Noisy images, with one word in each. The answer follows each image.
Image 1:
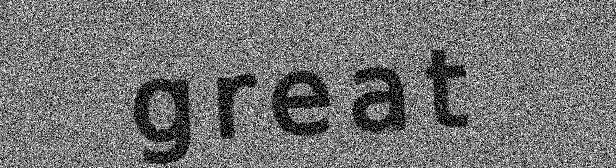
great
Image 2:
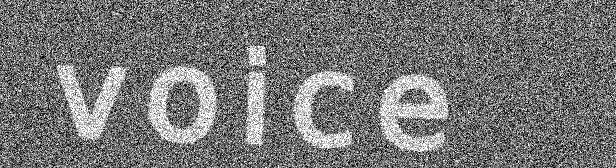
voice
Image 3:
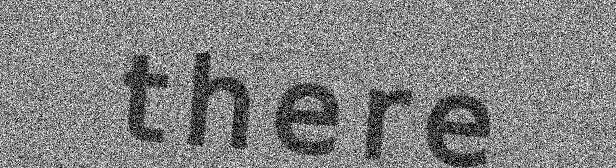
there
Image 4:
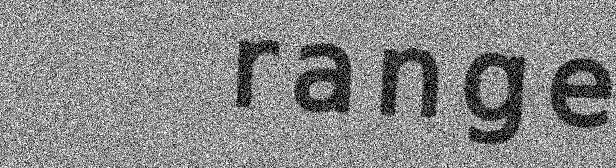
range
